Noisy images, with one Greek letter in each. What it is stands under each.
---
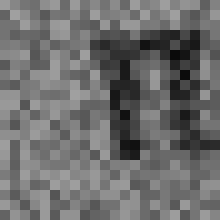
dark pi
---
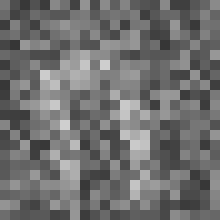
light eta
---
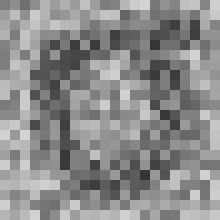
dark sigma
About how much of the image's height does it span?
nearly all
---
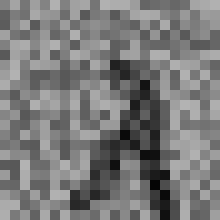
dark lambda
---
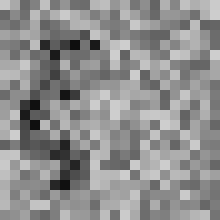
dark xi
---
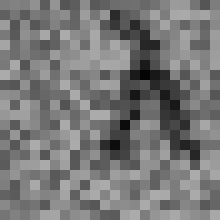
dark lambda
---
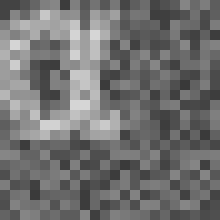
light alpha
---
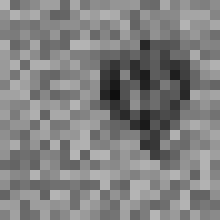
dark phi
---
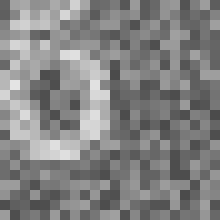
light delta
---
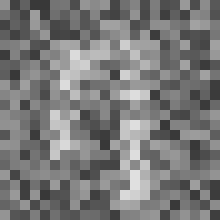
light eta
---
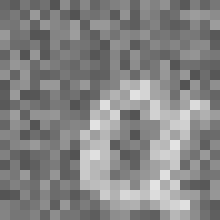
light alpha
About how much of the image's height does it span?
two thirds
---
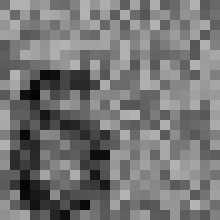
dark delta
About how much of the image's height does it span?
two thirds
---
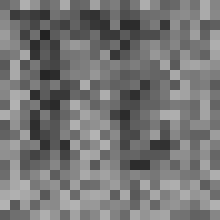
dark pi
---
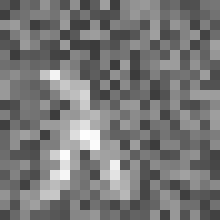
light lambda
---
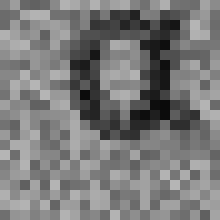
dark alpha
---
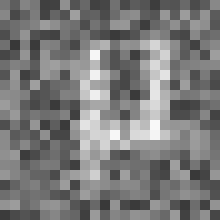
light mu
